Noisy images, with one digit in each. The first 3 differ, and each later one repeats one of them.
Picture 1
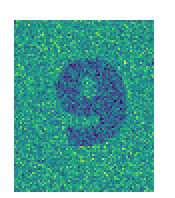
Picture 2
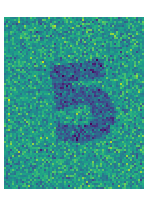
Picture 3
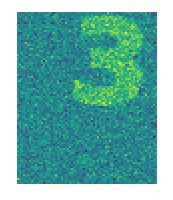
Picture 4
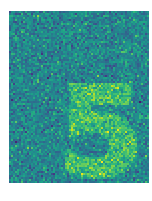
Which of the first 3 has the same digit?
2
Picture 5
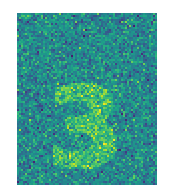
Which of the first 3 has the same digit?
3
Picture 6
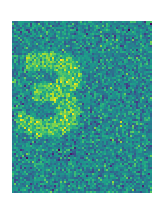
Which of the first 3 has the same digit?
3
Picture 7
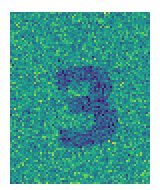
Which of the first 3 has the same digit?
3
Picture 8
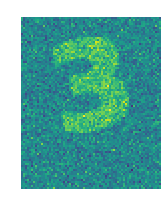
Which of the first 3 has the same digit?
3
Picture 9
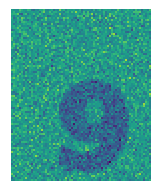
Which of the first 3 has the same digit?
1
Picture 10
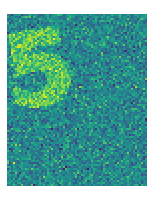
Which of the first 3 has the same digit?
2
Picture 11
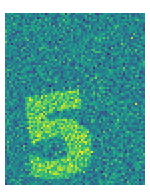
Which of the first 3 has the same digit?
2
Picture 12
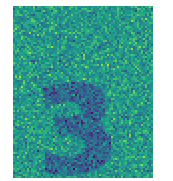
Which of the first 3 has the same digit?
3
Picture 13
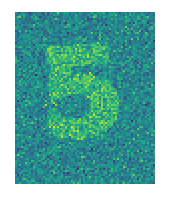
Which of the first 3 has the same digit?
2
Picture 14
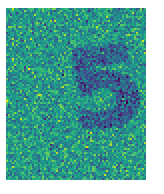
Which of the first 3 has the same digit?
2
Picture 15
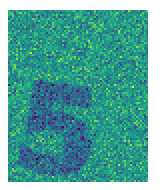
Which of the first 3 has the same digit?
2
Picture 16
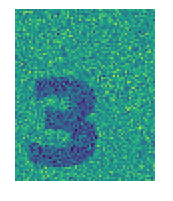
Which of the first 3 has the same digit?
3
